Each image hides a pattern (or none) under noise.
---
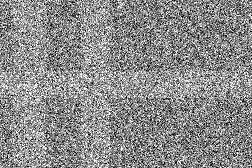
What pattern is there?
bands of rows crossing bands of columns
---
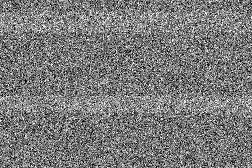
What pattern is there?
bands of rows
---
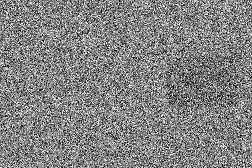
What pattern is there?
one block
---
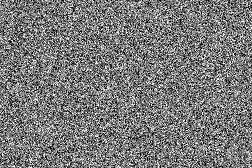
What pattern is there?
only noise
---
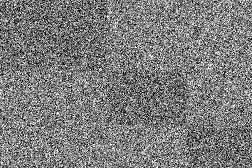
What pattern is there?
blocks along the diagonal
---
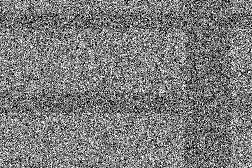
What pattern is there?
bands of rows crossing bands of columns
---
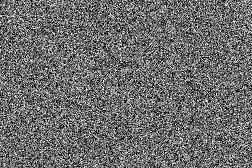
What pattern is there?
only noise
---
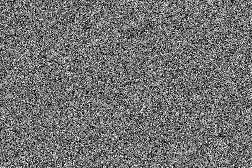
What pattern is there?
only noise
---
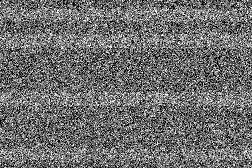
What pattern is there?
bands of rows
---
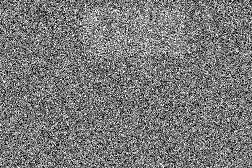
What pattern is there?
one block
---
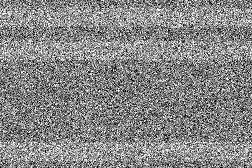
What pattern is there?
bands of rows
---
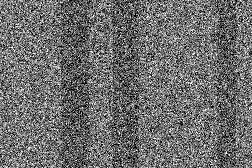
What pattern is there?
bands of columns
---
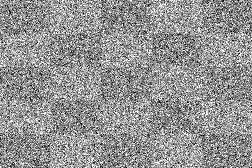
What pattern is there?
a checkerboard
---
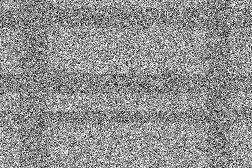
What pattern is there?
bands of rows crossing bands of columns
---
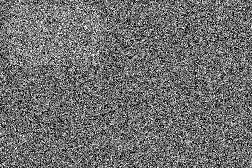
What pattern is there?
one block
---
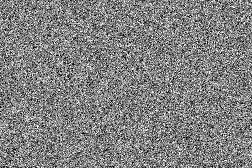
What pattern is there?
only noise
